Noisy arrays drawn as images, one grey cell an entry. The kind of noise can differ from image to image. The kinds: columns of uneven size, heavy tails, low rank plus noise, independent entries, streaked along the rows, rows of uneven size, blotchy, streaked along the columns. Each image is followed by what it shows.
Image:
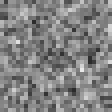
blotchy
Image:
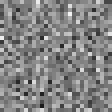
low rank plus noise
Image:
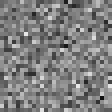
independent entries
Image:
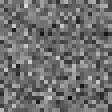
independent entries
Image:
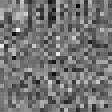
low rank plus noise
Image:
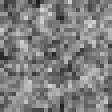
blotchy
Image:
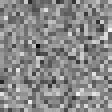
independent entries
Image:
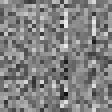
columns of uneven size
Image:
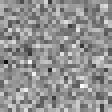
independent entries
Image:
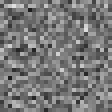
low rank plus noise
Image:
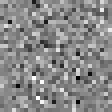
heavy tails
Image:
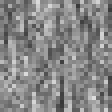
streaked along the columns
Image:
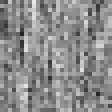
streaked along the columns
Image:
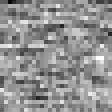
streaked along the rows
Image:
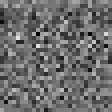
low rank plus noise
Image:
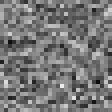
low rank plus noise
